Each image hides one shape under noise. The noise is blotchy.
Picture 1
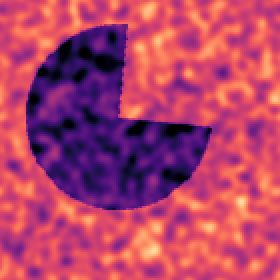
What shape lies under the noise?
disc with a wedge cut out
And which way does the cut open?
up and right
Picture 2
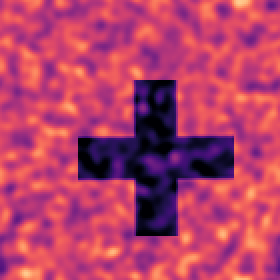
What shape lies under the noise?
cross
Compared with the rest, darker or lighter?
darker
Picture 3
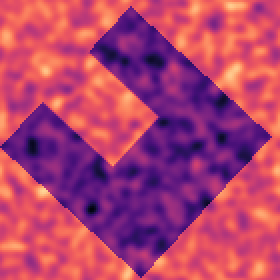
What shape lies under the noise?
square with a notch
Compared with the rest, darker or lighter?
darker
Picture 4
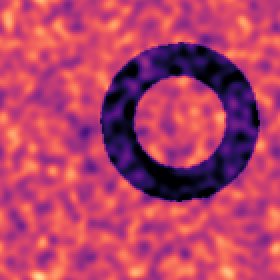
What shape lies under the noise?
ring
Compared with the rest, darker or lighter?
darker
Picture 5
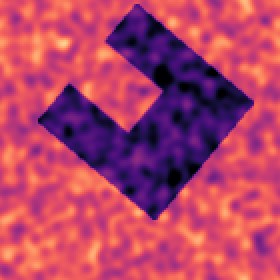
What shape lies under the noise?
square with a notch
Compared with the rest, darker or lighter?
darker
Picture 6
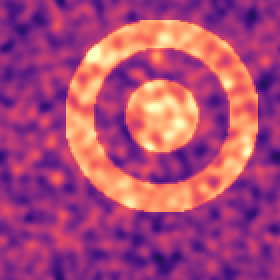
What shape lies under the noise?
bullseye
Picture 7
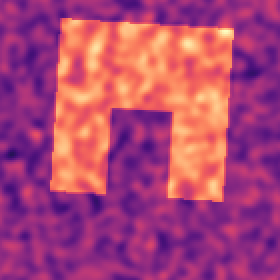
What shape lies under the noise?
square with a notch
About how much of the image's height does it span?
two thirds
